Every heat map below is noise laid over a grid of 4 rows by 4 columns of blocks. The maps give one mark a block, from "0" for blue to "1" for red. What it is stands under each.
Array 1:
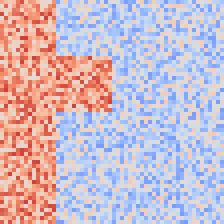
1 0 0 0
1 1 0 0
1 0 0 0
1 0 0 0
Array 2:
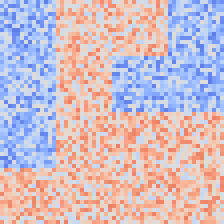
0 1 1 0
0 1 0 0
0 1 1 1
1 1 1 1
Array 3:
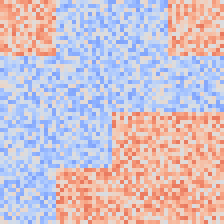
1 0 0 1
0 0 0 0
0 0 1 1
0 1 1 1
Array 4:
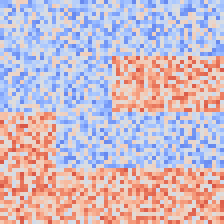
0 0 0 0
0 0 1 1
1 0 0 0
1 1 1 1
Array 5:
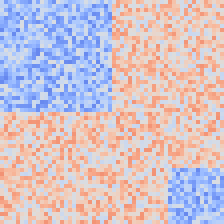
0 0 1 1
0 0 1 1
1 1 1 1
1 1 1 0
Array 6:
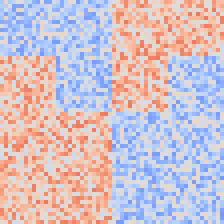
0 0 1 1
1 0 1 0
1 1 0 0
1 1 0 0
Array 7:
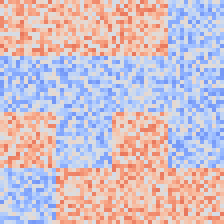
1 1 1 0
0 0 0 0
1 0 1 0
0 1 1 1
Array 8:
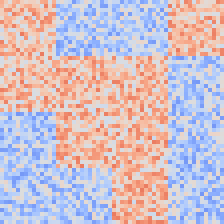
1 0 0 1
1 1 1 0
0 1 1 0
0 0 1 0
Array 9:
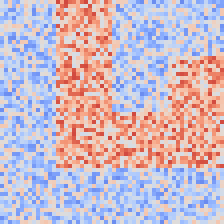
0 1 0 0
0 1 0 1
0 1 1 1
0 0 0 0
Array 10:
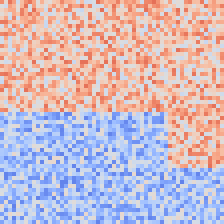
1 1 1 1
1 1 1 1
0 0 0 1
0 0 0 0
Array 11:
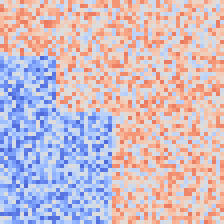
1 1 1 1
0 1 1 1
0 0 1 1
0 0 1 1
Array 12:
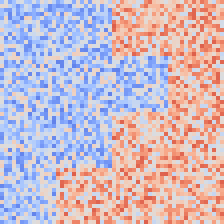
0 0 1 1
0 0 0 1
0 0 1 1
0 1 1 1
